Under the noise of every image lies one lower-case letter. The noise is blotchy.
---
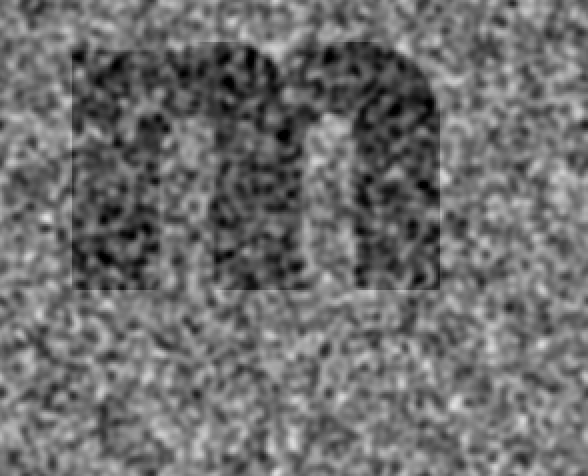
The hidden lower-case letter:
m
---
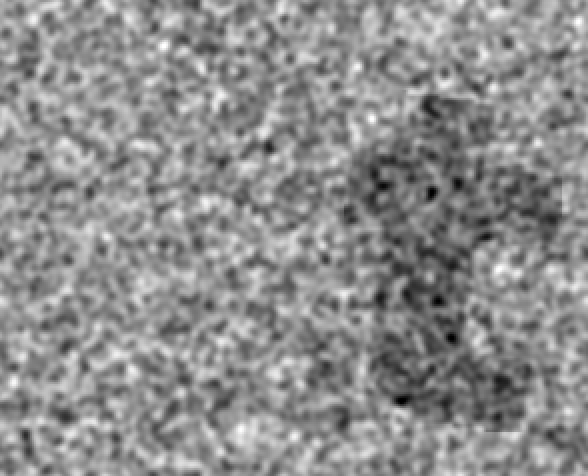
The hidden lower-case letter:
t
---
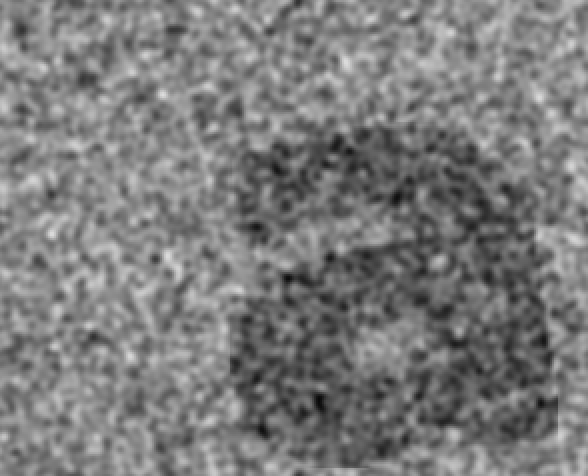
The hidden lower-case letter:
a
